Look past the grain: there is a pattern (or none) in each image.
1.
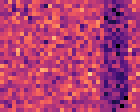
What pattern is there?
one vertical stripe
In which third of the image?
right
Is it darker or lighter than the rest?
darker
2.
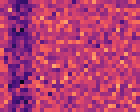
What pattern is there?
one vertical stripe
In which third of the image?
left
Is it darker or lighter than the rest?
darker
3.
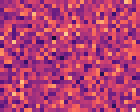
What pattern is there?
only noise
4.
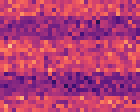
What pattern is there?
horizontal stripes
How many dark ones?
2
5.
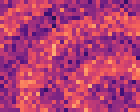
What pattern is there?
rings round one point
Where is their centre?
bottom right
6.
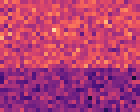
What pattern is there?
a sharp edge
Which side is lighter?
top
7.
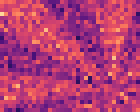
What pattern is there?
spokes from one point
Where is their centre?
bottom right
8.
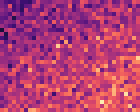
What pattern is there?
a smooth slope
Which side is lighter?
bottom right
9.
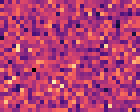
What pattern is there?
only noise
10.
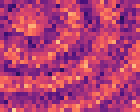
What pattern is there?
rings round one point
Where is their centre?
top left
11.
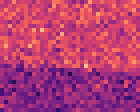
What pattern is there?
a sharp edge
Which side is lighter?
top
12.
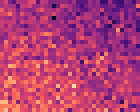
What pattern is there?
a smooth slope
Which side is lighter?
bottom left
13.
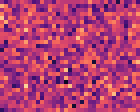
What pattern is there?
only noise
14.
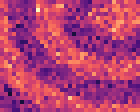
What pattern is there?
rings round one point
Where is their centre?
top right
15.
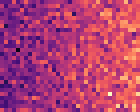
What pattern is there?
a smooth slope
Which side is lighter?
right
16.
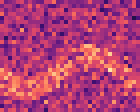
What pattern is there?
a wavy band
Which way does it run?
left to right
